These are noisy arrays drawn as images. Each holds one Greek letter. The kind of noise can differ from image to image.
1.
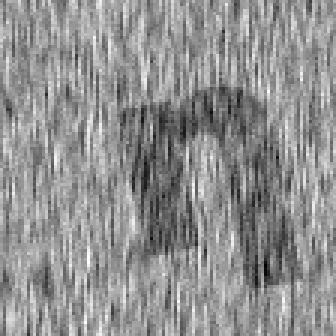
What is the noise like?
streaked along the columns
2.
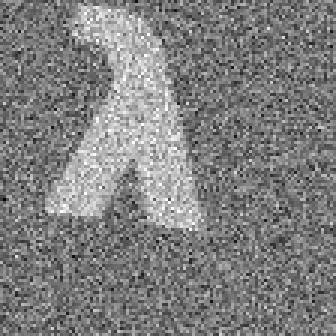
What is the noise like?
independent entries
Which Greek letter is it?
lambda
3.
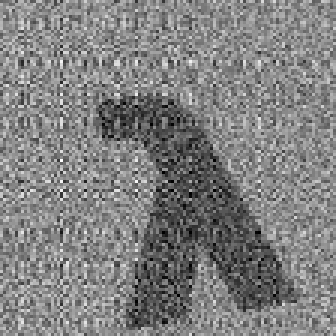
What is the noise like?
low rank plus noise
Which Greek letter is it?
lambda
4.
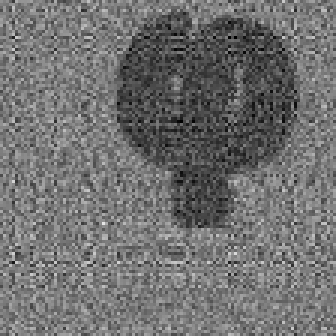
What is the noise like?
low rank plus noise
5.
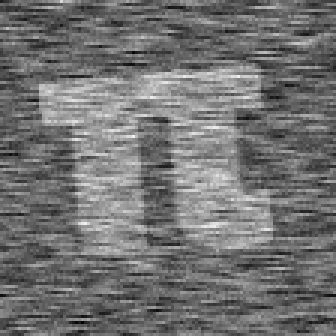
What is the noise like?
streaked along the rows
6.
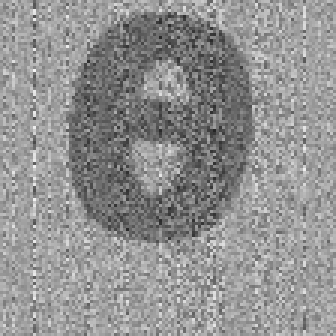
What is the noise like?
columns of uneven size
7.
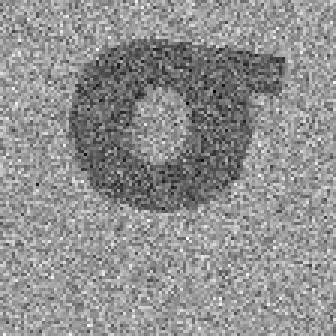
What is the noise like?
independent entries
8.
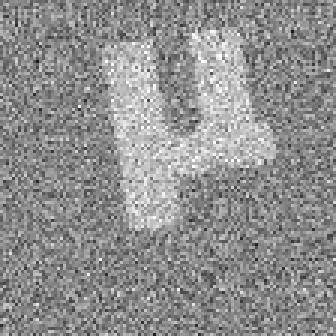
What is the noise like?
low rank plus noise
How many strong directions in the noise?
five to eight
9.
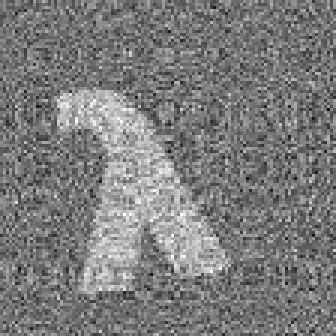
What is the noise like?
low rank plus noise
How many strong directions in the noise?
three or four
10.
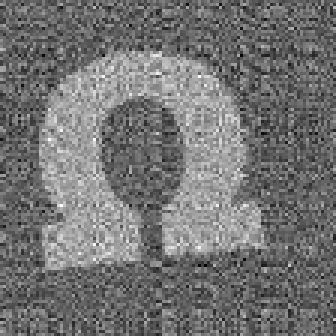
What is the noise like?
low rank plus noise
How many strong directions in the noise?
two
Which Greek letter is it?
omega
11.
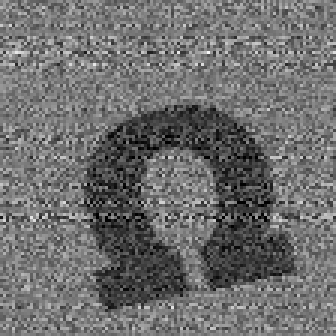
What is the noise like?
rows of uneven size
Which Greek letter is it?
omega
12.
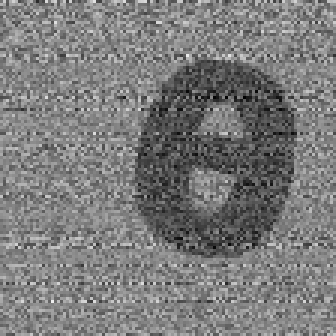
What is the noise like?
rows of uneven size
